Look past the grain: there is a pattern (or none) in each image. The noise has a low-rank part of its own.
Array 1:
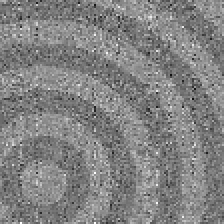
rings round one point
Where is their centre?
bottom left
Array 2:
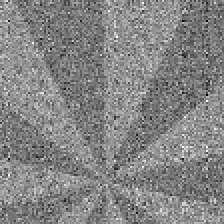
spokes from one point
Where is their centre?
bottom middle
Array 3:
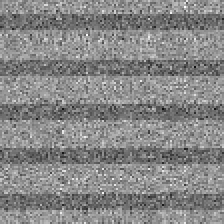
horizontal stripes
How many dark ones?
5
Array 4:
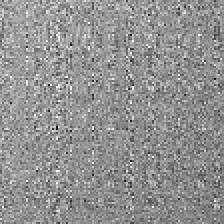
a smooth slope
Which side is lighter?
top left
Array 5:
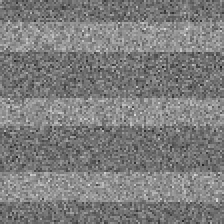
horizontal stripes
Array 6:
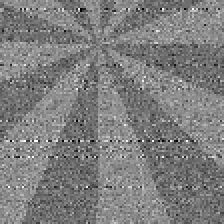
spokes from one point
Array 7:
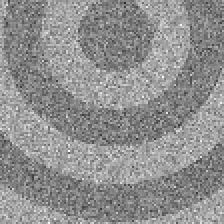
rings round one point
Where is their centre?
top middle
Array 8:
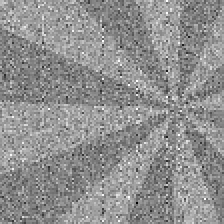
spokes from one point
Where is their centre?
middle right
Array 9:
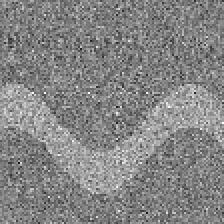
a wavy band
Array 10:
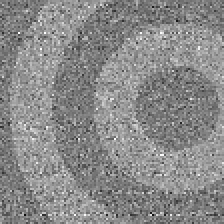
rings round one point
